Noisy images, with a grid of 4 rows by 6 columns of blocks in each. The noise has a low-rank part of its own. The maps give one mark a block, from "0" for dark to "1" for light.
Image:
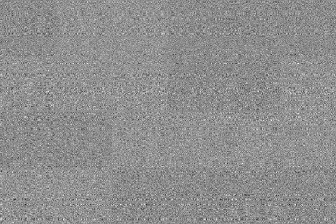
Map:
0 1 1 0 0 0
1 1 1 0 0 1
0 0 1 1 1 1
1 1 0 0 0 0
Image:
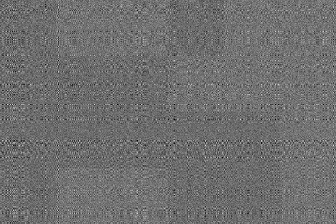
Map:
0 1 1 0 1 1
0 0 0 1 1 1
0 0 0 0 0 1
0 1 1 0 0 1
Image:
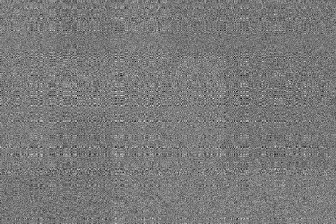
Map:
1 0 1 0 0 0
1 1 1 1 0 0
1 0 1 1 0 0
0 0 1 1 1 1
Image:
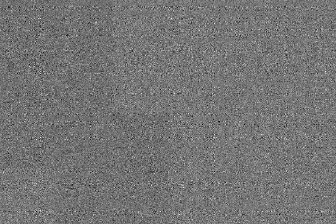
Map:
0 0 1 1 1 1
0 0 1 1 1 1
0 0 0 1 1 1
1 0 0 1 1 1
